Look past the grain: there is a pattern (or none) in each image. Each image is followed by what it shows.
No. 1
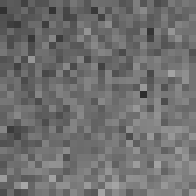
a smooth slope
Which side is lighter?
bottom right
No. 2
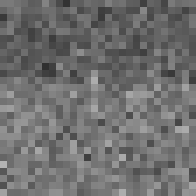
a sharp edge
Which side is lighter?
bottom
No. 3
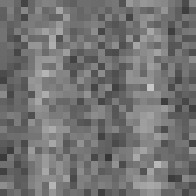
vertical stripes
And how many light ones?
2
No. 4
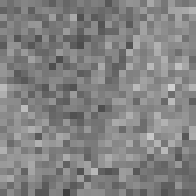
spokes from one point
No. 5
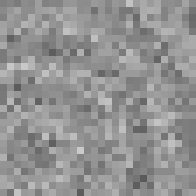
rings round one point
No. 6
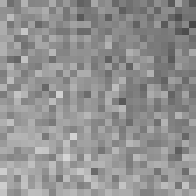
a smooth slope
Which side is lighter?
bottom left
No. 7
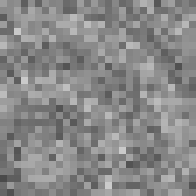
rings round one point
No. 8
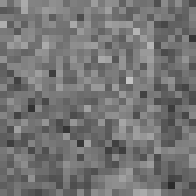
spokes from one point
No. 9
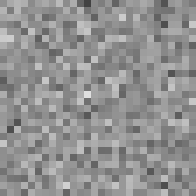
only noise
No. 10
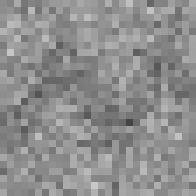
a wavy band
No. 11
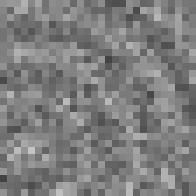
rings round one point
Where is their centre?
bottom left
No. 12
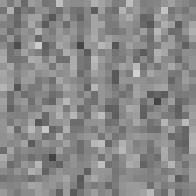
vertical stripes
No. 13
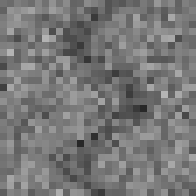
a wavy band
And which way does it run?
top to bottom
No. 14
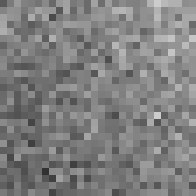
a smooth slope
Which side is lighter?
top right
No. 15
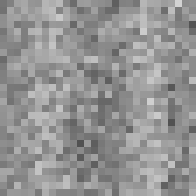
vertical stripes
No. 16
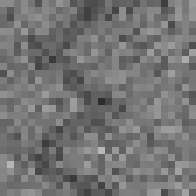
a wavy band
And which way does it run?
top to bottom
